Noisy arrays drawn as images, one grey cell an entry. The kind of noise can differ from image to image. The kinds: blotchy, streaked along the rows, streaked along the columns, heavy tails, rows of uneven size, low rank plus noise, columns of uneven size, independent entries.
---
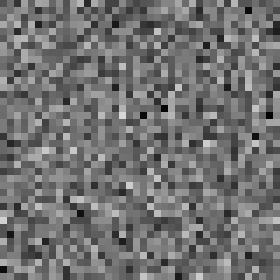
independent entries
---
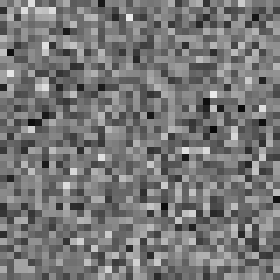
independent entries
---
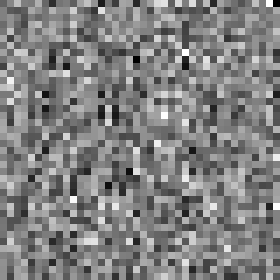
low rank plus noise
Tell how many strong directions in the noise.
three or four
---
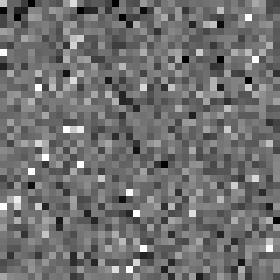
heavy tails
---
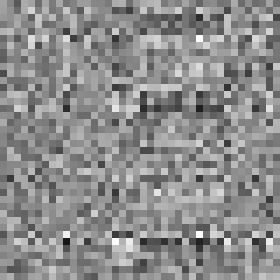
low rank plus noise
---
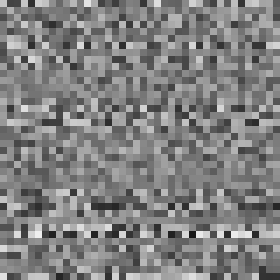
rows of uneven size
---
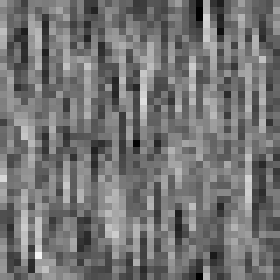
streaked along the columns
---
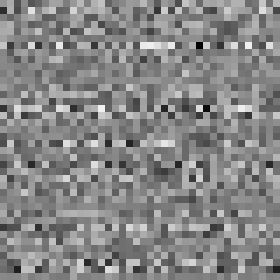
rows of uneven size
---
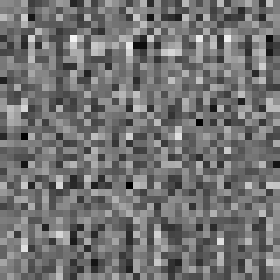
low rank plus noise
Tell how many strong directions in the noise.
one
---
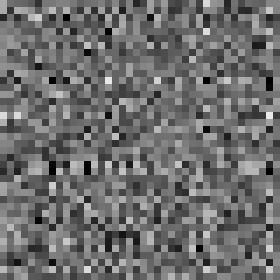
low rank plus noise
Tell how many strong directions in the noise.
one
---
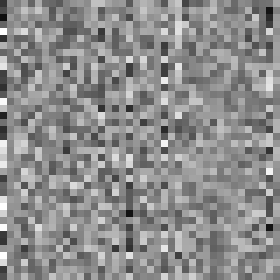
columns of uneven size
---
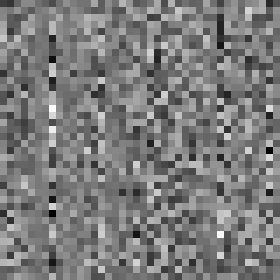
columns of uneven size
